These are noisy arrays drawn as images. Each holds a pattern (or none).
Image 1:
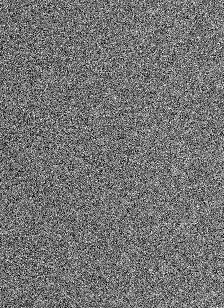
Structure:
a smooth slope
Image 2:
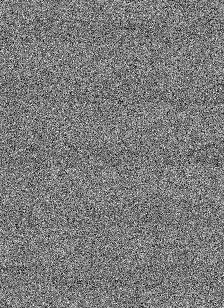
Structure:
horizontal stripes
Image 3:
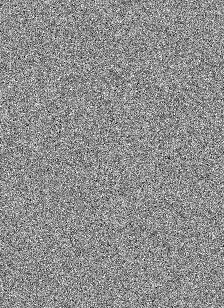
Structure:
only noise
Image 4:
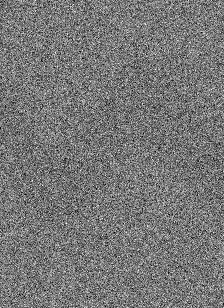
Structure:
a wavy band
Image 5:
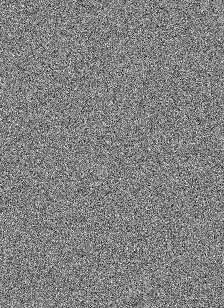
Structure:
only noise
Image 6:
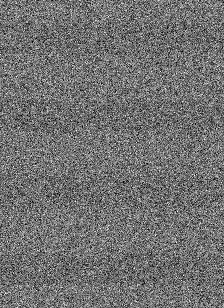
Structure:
horizontal stripes
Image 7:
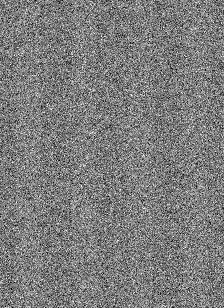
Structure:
vertical stripes
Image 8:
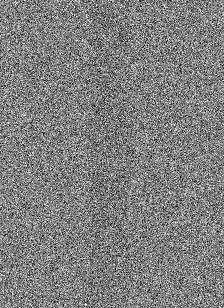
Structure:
one vertical stripe
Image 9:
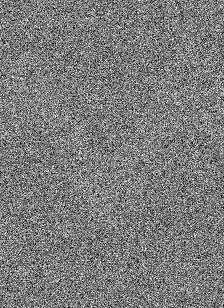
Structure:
a wavy band
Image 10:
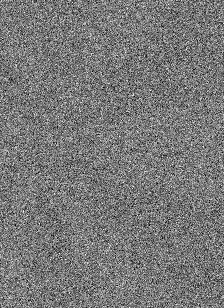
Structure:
spokes from one point
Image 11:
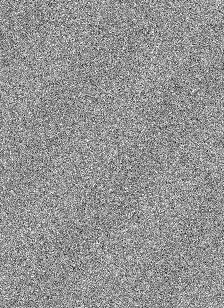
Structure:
diagonal stripes
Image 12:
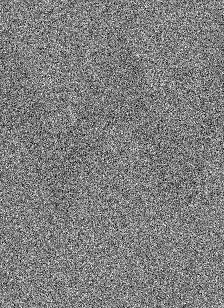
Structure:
a wavy band
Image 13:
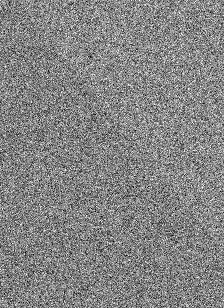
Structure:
a sharp edge
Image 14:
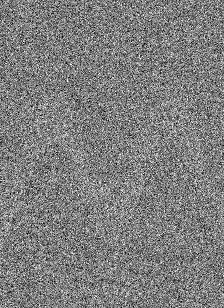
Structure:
a wavy band
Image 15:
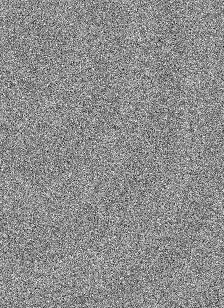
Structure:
rings round one point
